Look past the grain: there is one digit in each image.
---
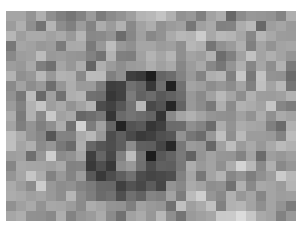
8
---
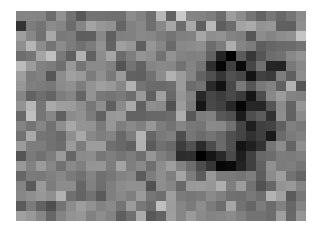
5
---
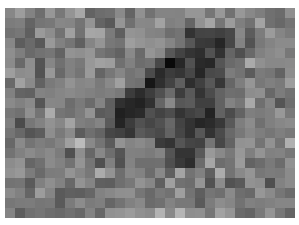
4
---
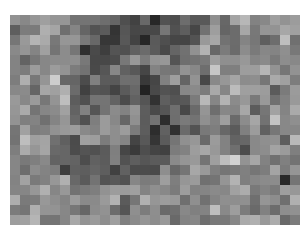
5
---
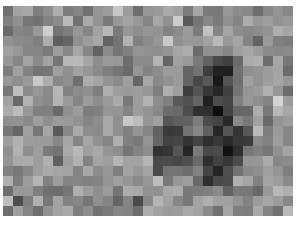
4
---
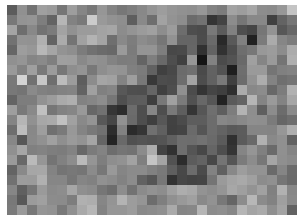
4
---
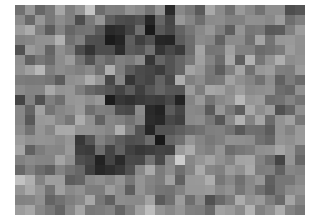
3
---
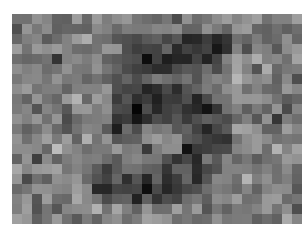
5
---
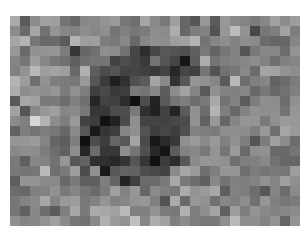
6
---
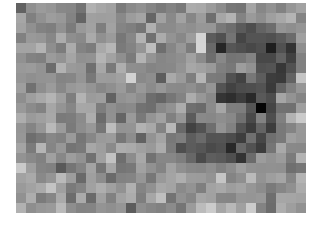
3
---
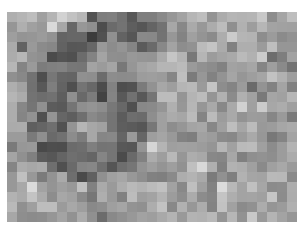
6
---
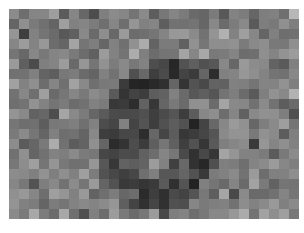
6
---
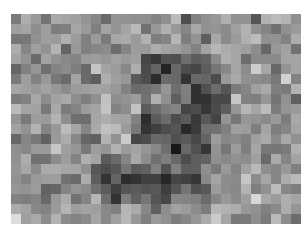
3
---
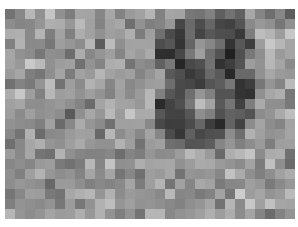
8
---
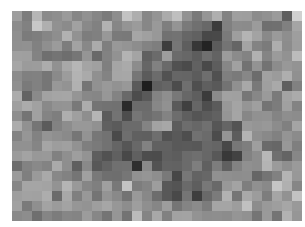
4
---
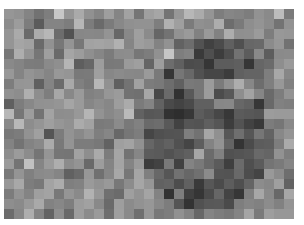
6
